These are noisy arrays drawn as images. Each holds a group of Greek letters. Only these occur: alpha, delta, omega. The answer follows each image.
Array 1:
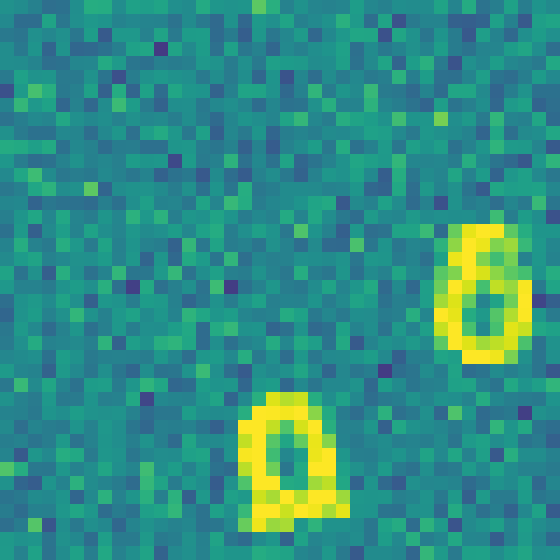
middle right: delta; bottom middle: omega
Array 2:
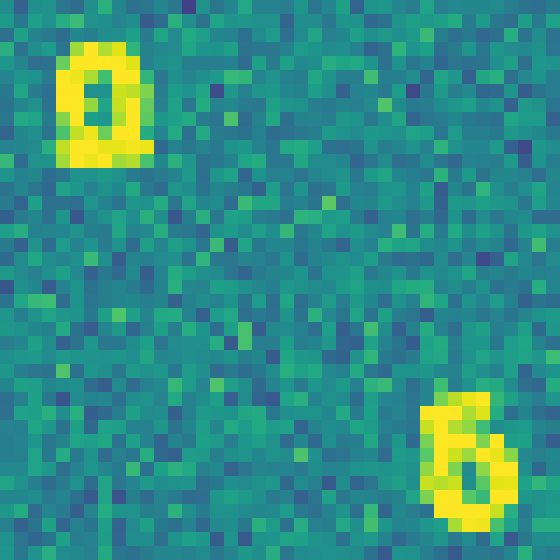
top left: omega; bottom right: delta
